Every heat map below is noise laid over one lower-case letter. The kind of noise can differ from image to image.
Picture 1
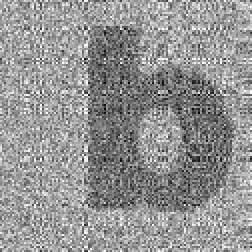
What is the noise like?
low rank plus noise
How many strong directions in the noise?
one
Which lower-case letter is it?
b
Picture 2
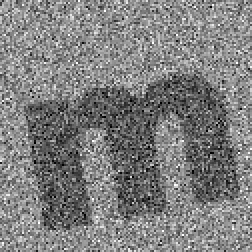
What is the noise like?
independent entries
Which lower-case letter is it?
m
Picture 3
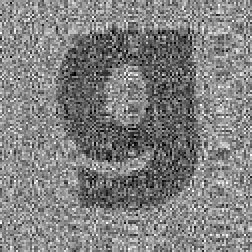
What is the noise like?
low rank plus noise
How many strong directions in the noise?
one
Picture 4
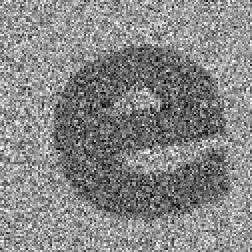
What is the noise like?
low rank plus noise
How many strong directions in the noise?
five to eight
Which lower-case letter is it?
e
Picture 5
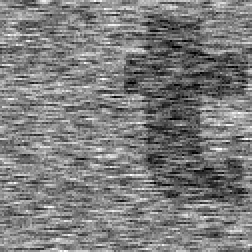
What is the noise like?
streaked along the rows
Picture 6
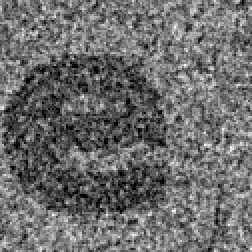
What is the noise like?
blotchy
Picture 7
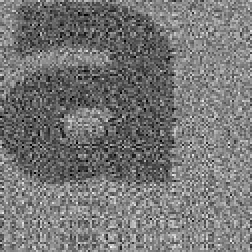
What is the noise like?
low rank plus noise
